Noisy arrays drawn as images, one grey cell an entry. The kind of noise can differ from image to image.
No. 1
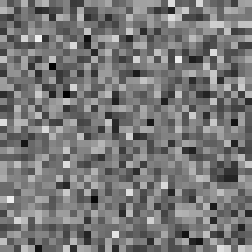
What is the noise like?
independent entries
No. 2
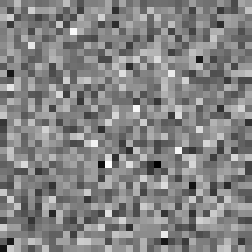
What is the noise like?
independent entries
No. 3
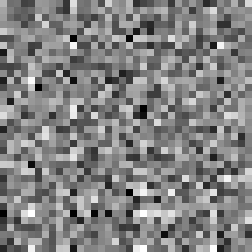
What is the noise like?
low rank plus noise
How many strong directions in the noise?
one
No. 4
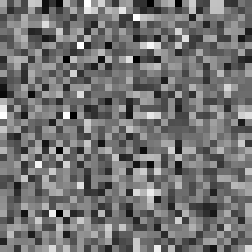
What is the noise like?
low rank plus noise
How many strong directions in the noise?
two
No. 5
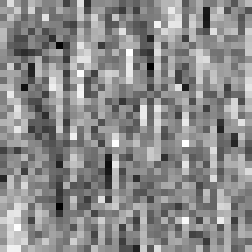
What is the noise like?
streaked along the columns
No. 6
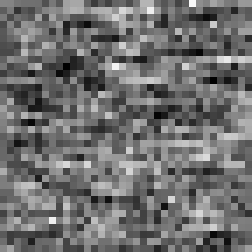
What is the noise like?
streaked along the rows
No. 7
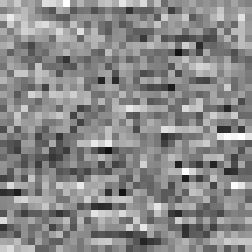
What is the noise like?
streaked along the rows
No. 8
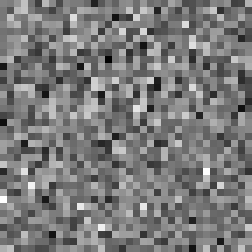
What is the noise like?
independent entries
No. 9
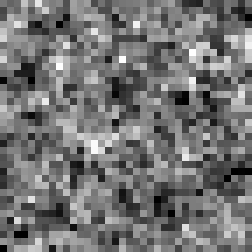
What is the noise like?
blotchy
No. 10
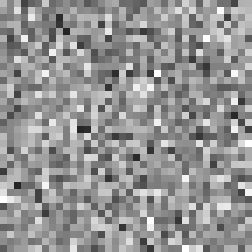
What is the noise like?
independent entries
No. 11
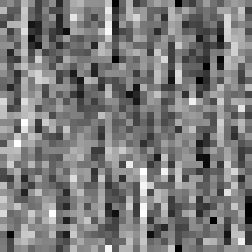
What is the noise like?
streaked along the columns
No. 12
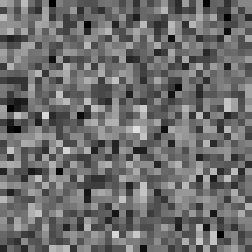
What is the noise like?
low rank plus noise
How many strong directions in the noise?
three or four
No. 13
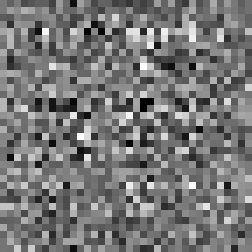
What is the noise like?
low rank plus noise
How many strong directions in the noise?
two
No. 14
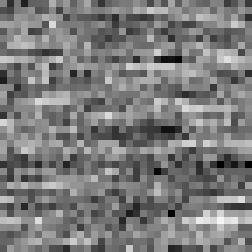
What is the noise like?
streaked along the rows
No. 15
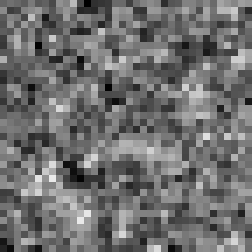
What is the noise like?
blotchy
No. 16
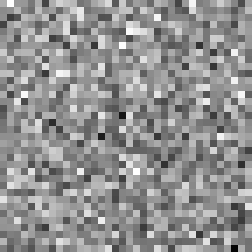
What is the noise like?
independent entries
